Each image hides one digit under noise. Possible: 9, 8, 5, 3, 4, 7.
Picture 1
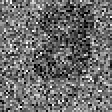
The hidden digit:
8
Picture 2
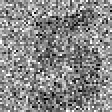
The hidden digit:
5
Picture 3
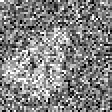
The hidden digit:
4
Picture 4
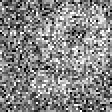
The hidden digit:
9
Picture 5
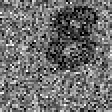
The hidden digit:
8
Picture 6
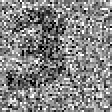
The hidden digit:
3
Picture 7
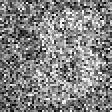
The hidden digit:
8
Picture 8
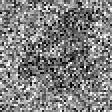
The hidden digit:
4
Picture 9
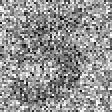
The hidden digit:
5
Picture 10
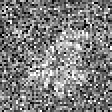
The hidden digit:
4
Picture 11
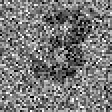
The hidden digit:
3
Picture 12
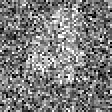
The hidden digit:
4
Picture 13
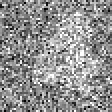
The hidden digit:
4
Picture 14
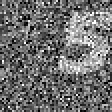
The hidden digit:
5
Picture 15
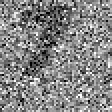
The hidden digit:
7
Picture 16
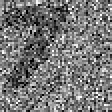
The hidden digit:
7
